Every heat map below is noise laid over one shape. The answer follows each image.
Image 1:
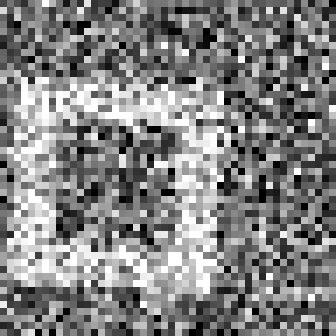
light square frame
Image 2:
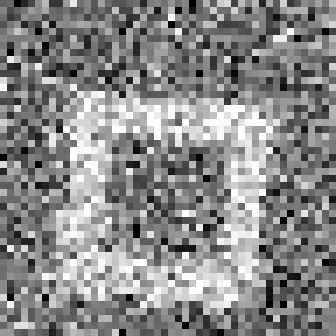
light square frame
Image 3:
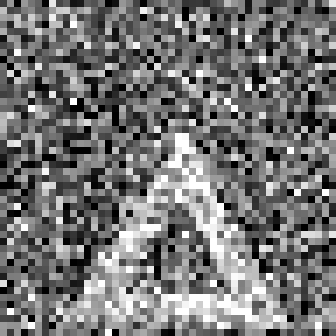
light triangle frame
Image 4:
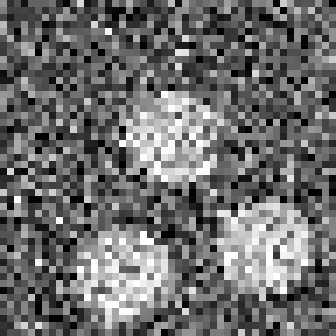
light three dots
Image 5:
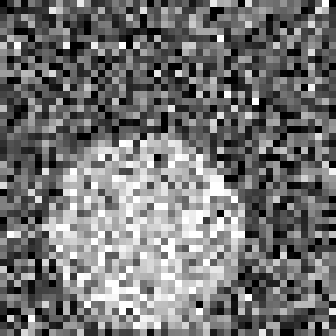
light disc
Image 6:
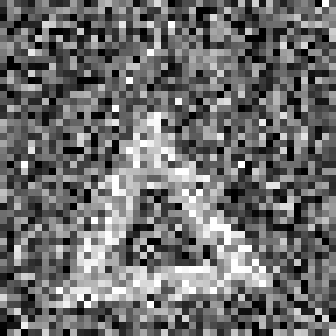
light triangle frame
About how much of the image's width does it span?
two thirds
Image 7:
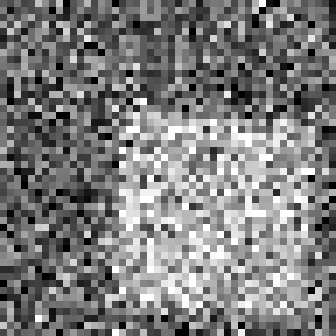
light square
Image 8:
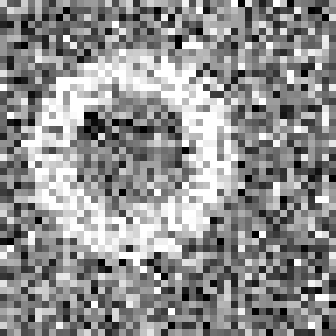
light ring
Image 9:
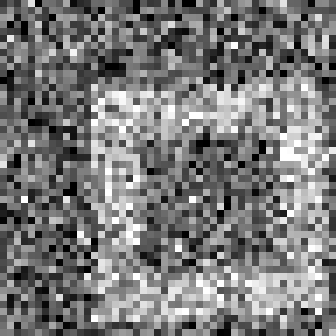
light square frame
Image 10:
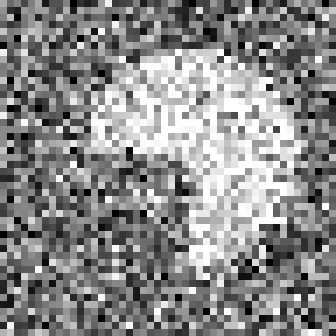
light disc with a wedge cut out
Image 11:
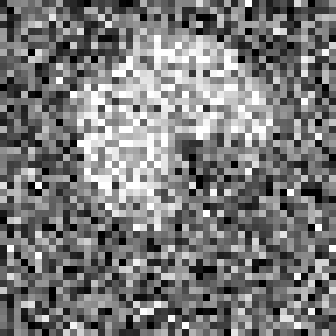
light disc with a wedge cut out
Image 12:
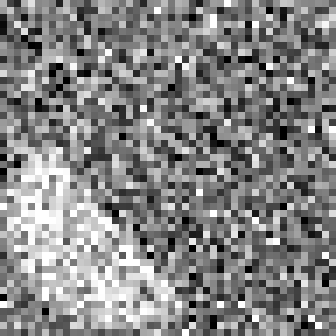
light half disc
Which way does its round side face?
down and left
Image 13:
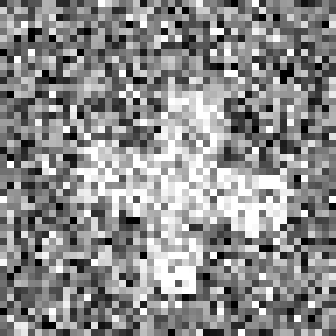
light cross
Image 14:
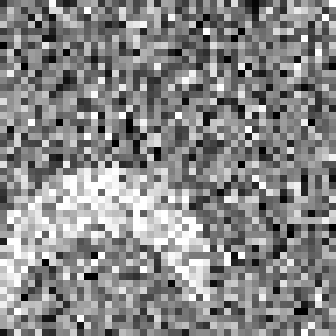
light crescent
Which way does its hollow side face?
down
